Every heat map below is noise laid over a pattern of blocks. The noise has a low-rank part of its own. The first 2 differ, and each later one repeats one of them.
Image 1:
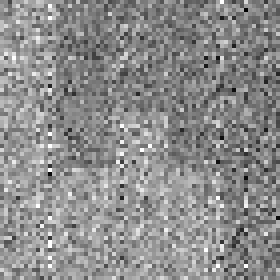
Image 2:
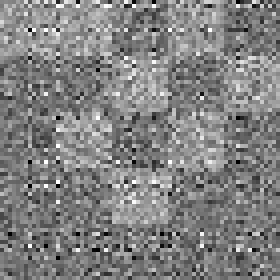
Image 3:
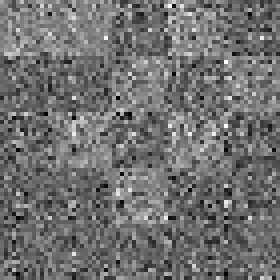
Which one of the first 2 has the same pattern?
2
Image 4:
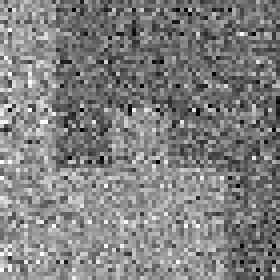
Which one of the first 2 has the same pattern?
1
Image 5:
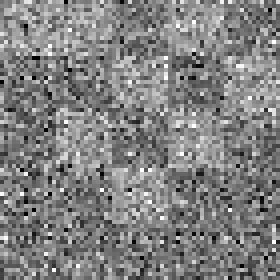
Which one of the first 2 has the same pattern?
2
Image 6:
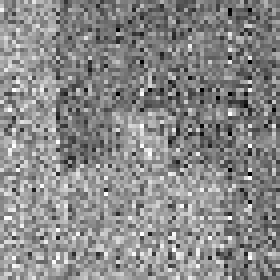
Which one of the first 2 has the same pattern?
1
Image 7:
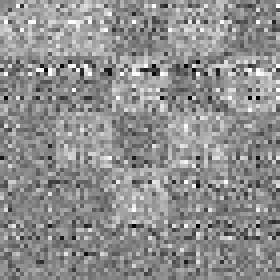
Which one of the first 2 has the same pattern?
2
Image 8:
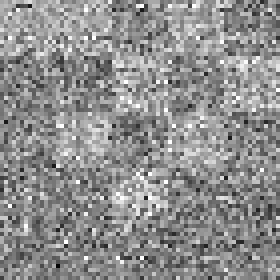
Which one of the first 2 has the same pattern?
2
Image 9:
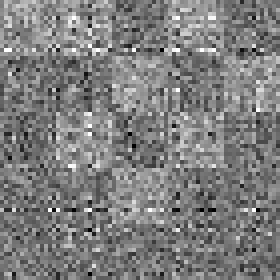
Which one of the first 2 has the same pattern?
2
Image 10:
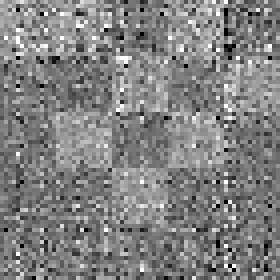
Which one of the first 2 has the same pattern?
2
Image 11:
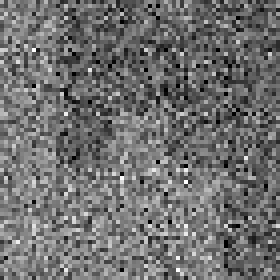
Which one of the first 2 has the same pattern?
1
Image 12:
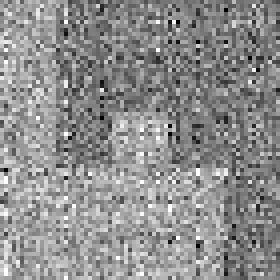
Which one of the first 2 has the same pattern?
1
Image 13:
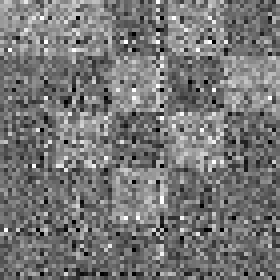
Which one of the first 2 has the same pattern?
2
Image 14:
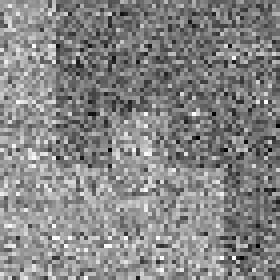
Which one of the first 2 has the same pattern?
1
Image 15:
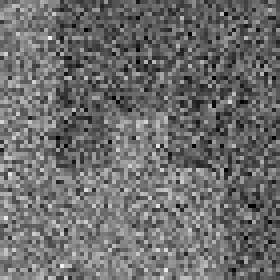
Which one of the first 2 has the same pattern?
1
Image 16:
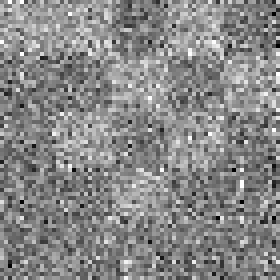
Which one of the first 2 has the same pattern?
2
